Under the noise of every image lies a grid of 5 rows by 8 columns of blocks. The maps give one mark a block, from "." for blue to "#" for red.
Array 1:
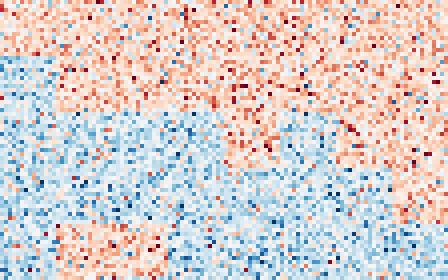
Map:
# # # # # # # #
. # # # # # # #
. . . . # . # #
. . . . . . . #
. # # . . . . .
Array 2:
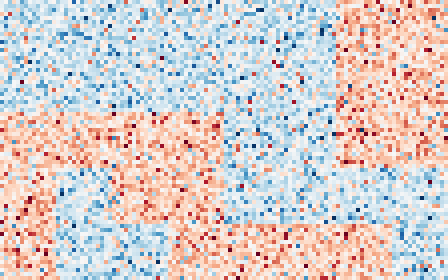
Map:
. . . . . . # #
. . . . . . # #
# # # # . . # #
# . # # . . . .
# . . # # # # .
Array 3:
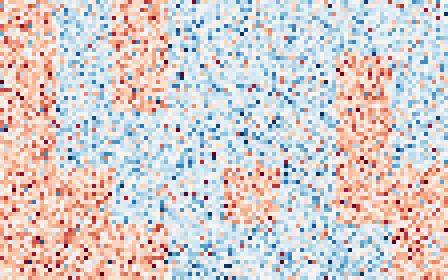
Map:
# . # . . . . .
# . # . . . # .
# . . . . . # .
# # . . # . # #
# # # . . . . #
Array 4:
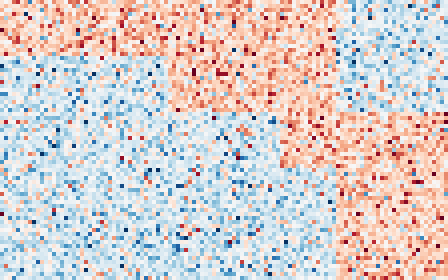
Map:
# # # # # # . .
. . . # # # . .
. . . . . # # #
. . . . . . # #
. . . . . . # #
